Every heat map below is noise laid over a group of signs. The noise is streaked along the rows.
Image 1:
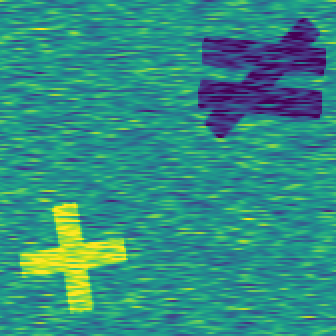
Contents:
top right: dark not-equal sign; bottom left: light plus sign
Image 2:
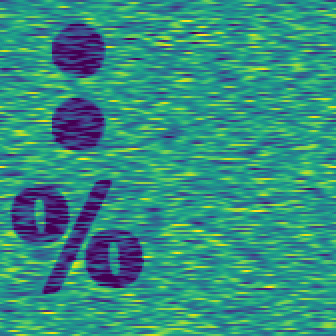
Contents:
top left: dark colon; bottom left: dark percent sign
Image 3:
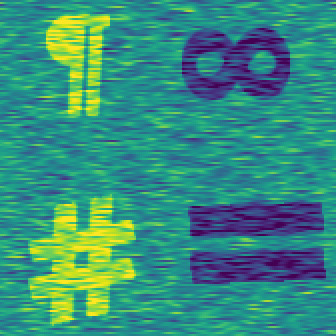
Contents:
top left: light pilcrow; top right: dark infinity sign; bottom left: light hash sign; bottom right: dark equals sign
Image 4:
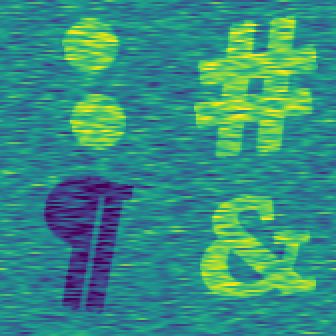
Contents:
top left: light colon; top right: light hash sign; bottom left: dark pilcrow; bottom right: light ampersand
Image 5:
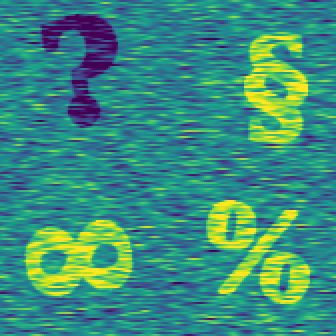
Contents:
top left: dark question mark; top right: light section sign; bottom left: light infinity sign; bottom right: light percent sign
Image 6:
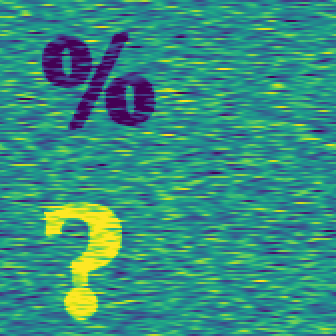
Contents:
top left: dark percent sign; bottom left: light question mark
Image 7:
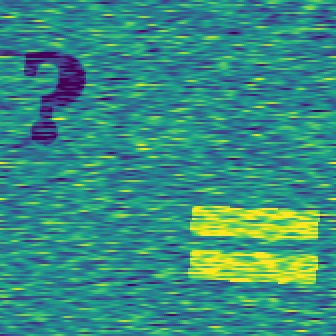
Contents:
top left: dark question mark; bottom right: light equals sign
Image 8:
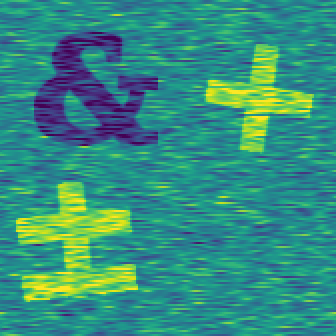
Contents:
top left: dark ampersand; top right: light plus sign; bottom left: light plus-minus sign
